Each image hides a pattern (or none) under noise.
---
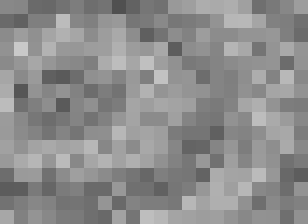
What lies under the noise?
rings round one point
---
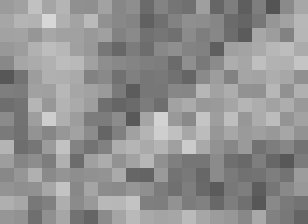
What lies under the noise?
spokes from one point
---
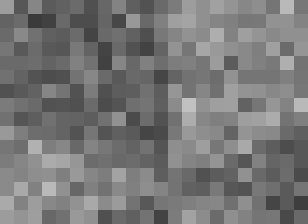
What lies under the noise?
spokes from one point
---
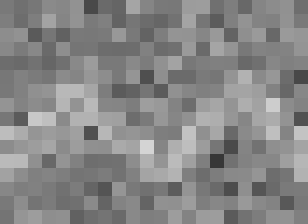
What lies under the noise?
a wavy band
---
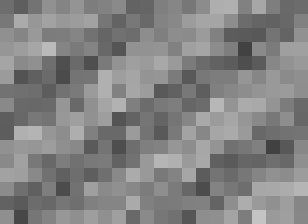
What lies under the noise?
diagonal stripes
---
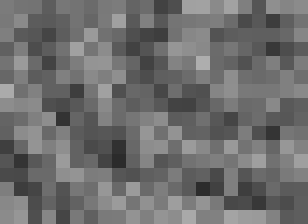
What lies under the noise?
rings round one point
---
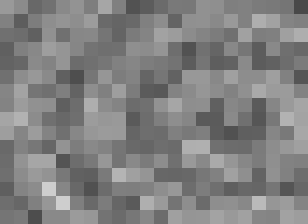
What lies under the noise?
rings round one point
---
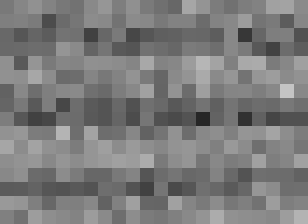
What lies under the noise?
horizontal stripes
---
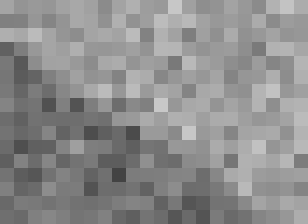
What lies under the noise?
a sharp edge
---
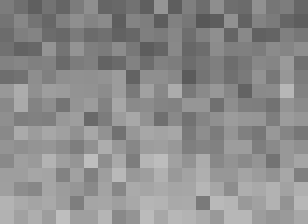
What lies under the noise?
a smooth slope
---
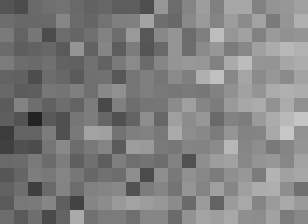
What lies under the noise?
a smooth slope
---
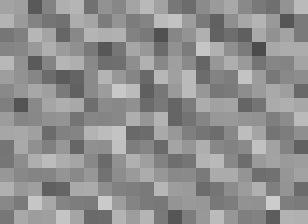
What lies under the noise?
diagonal stripes
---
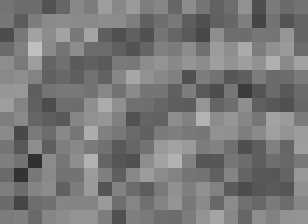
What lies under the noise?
rings round one point
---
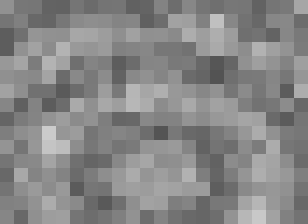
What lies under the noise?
rings round one point
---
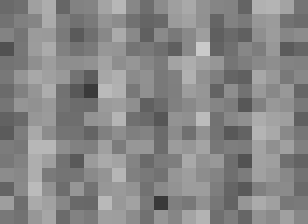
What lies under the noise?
vertical stripes
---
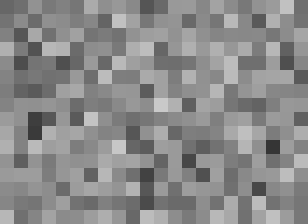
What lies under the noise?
only noise
